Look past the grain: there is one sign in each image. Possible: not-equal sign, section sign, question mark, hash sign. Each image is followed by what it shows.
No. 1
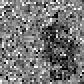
dark section sign
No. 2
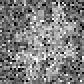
light hash sign
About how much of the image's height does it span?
nearly all
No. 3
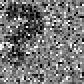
dark question mark
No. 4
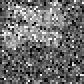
light not-equal sign
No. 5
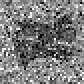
dark not-equal sign
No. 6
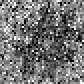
dark hash sign
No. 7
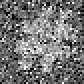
light hash sign
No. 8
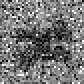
dark not-equal sign
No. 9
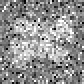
light not-equal sign
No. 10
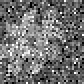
light hash sign
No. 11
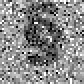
dark section sign
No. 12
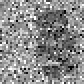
dark section sign
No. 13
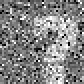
light question mark
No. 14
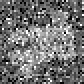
light not-equal sign
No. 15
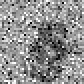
dark section sign
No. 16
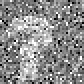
light question mark
